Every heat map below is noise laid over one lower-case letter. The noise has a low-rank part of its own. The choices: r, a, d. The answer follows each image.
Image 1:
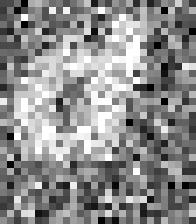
d
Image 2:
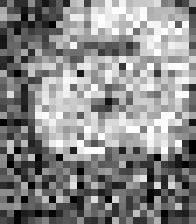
a
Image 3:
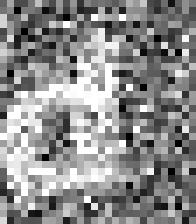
d
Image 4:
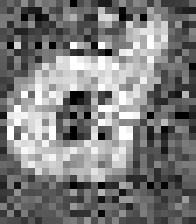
d
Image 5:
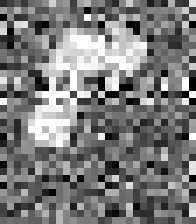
r
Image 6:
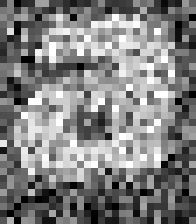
a
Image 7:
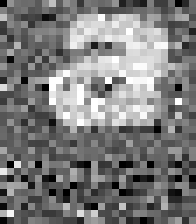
a
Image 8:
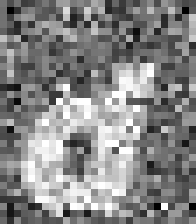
d
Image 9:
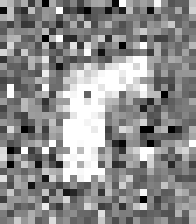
r
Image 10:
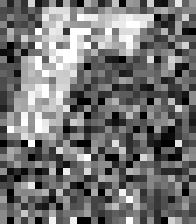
r
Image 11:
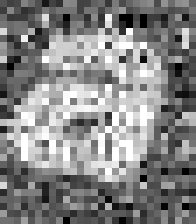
a
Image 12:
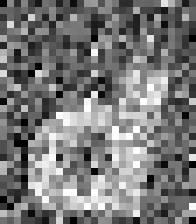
d
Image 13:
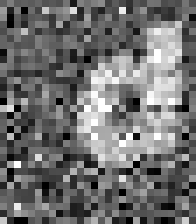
d
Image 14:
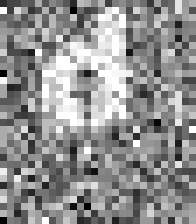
d
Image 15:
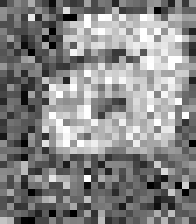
a
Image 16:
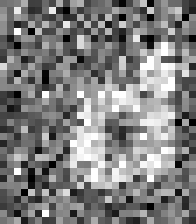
d
